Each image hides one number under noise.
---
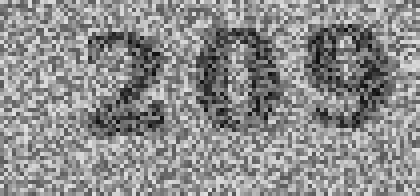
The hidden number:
209
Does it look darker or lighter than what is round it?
darker
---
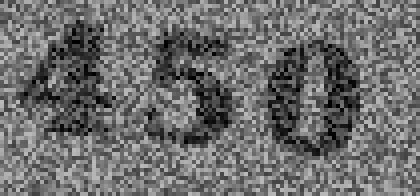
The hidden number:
450
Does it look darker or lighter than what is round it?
darker
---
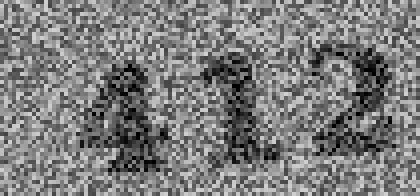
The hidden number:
412
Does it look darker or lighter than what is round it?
darker
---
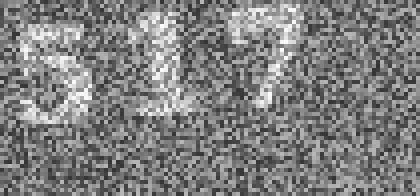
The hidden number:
517
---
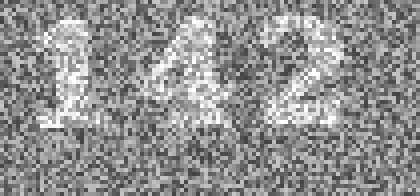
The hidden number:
142
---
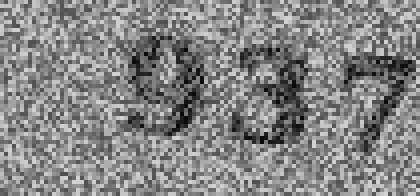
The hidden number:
937
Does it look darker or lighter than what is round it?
darker
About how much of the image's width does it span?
two thirds
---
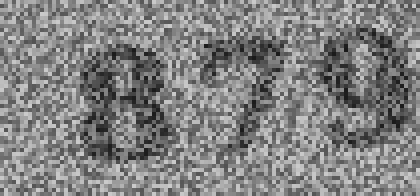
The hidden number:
879
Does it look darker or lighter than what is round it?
darker
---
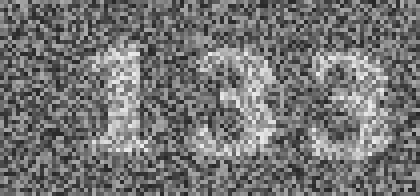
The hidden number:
133
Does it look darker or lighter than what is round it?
lighter
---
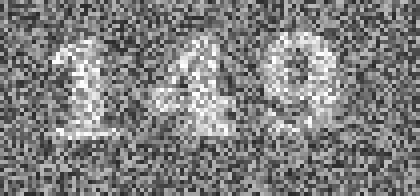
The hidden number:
149
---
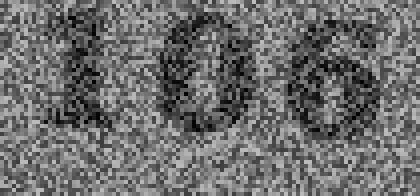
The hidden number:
106
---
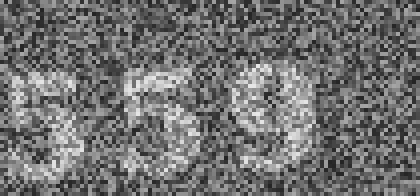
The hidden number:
559
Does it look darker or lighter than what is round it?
lighter
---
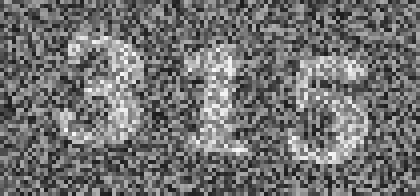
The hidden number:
315
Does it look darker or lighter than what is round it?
lighter
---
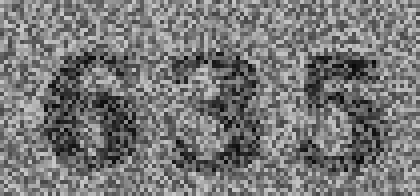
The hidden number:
635
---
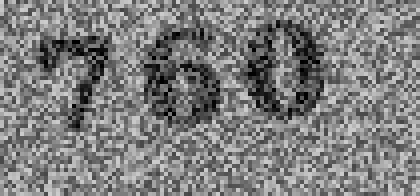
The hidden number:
760
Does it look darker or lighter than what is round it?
darker
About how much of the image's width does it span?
two thirds
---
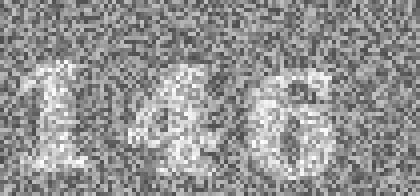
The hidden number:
146
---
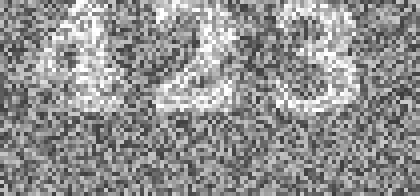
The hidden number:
423
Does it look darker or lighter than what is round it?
lighter
